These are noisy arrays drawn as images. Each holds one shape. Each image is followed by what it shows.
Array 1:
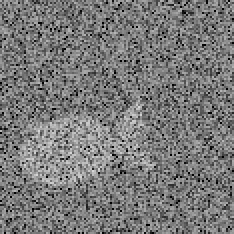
fish
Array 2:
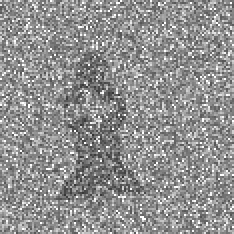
chess bishop
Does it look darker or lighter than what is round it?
darker
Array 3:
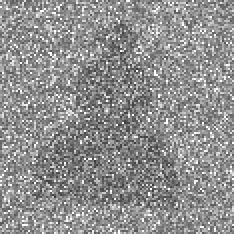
chess pawn
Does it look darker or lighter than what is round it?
darker
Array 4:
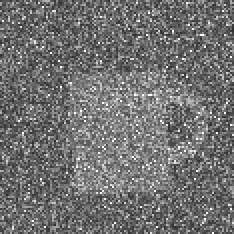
cup
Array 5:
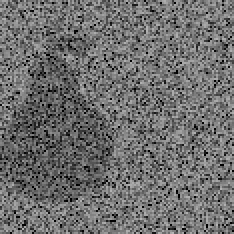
pear
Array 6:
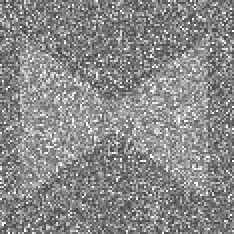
bow tie
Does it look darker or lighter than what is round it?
lighter
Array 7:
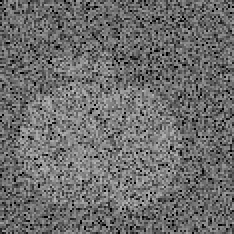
apple
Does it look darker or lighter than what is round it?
lighter
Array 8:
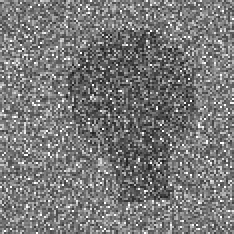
light bulb
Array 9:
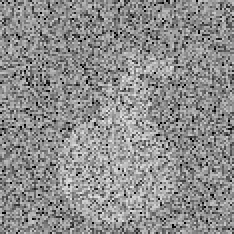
pear
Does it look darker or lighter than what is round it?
lighter
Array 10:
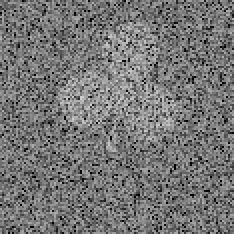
club
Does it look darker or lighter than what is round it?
lighter
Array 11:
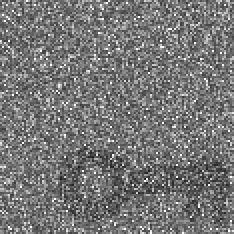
key
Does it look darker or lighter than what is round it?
darker
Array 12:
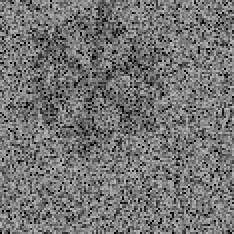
snowflake
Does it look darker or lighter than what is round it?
darker
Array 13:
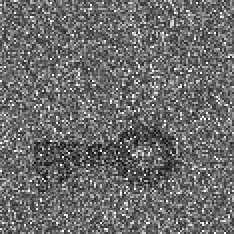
key
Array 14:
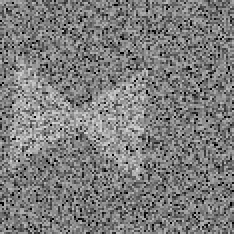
bow tie
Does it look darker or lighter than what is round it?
lighter
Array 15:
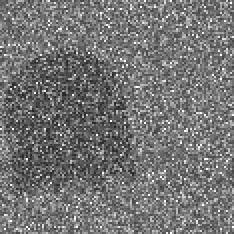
ghost
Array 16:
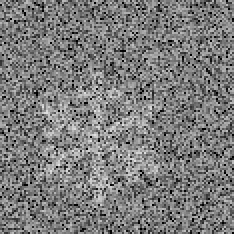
snowflake
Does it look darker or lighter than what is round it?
lighter
